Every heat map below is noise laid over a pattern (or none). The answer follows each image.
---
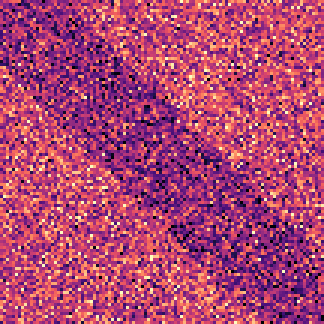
a diagonal band
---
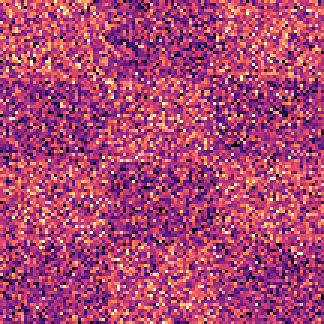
a checkerboard
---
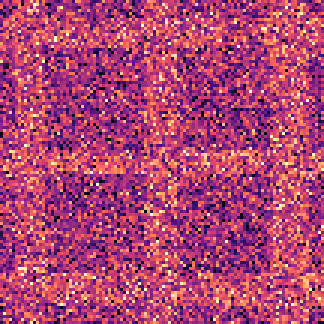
bands of rows crossing bands of columns
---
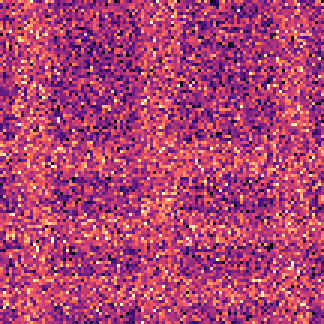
bands of rows crossing bands of columns
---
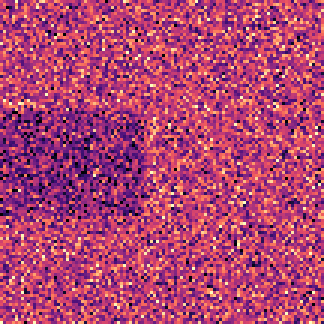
one block
